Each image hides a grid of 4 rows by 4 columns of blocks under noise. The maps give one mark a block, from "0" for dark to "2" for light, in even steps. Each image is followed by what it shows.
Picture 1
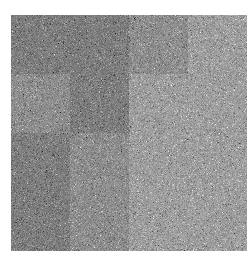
0 0 1 2
1 0 2 2
0 1 2 2
0 1 2 2
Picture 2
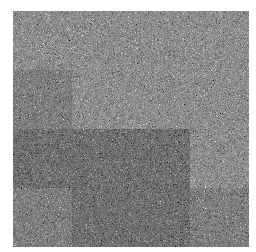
2 2 2 2
1 2 2 2
0 0 0 2
1 0 0 1
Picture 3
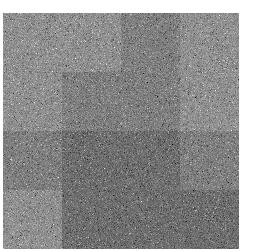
2 2 1 2
2 1 1 2
1 0 0 1
2 0 0 0
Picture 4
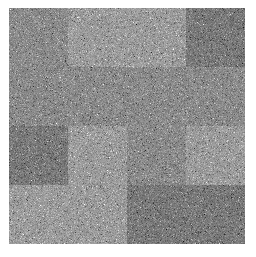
1 2 2 0
1 1 1 1
0 2 1 2
2 2 0 0
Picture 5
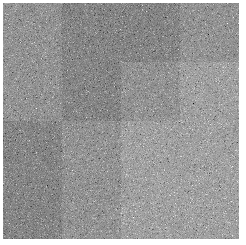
1 0 0 1
1 0 1 2
0 1 2 2
0 1 2 2
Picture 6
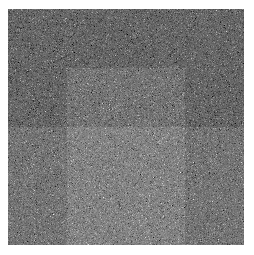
0 0 0 0
0 1 1 0
1 2 2 1
1 2 2 1
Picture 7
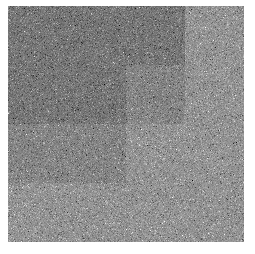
0 0 0 2
0 0 1 2
1 1 2 2
2 2 2 2
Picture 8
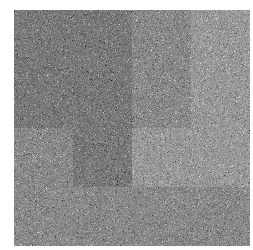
0 0 1 2
0 0 1 2
1 0 2 2
1 1 1 1
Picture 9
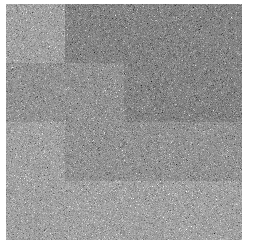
2 0 0 0
1 1 0 0
2 1 1 1
2 2 2 2
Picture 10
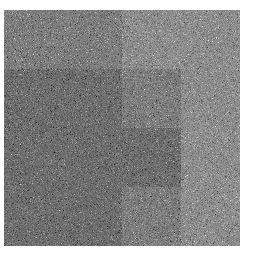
1 1 2 2
0 0 1 2
0 0 0 2
0 0 1 2
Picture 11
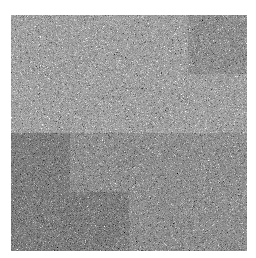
2 2 2 1
2 2 2 2
0 1 1 1
0 0 1 1
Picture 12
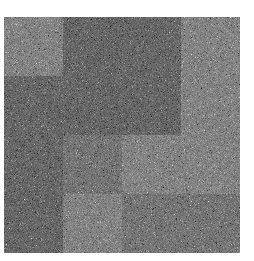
2 0 0 2
0 0 0 2
0 1 2 2
0 2 1 1
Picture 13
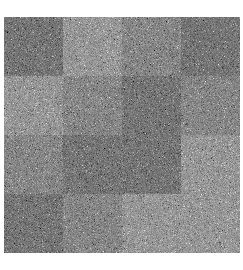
0 2 1 0
2 1 0 1
1 0 0 2
0 1 2 2
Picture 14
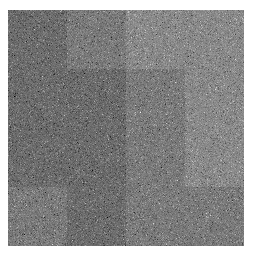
0 1 2 2
0 0 1 2
0 0 1 2
1 0 1 1
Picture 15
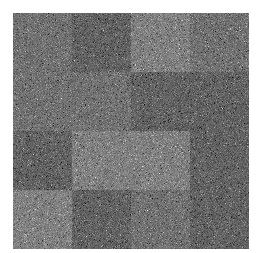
1 0 2 1
1 1 0 0
0 2 2 0
2 0 1 0
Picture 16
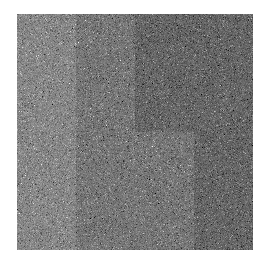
2 1 0 0
2 1 0 0
2 1 1 0
2 1 1 0
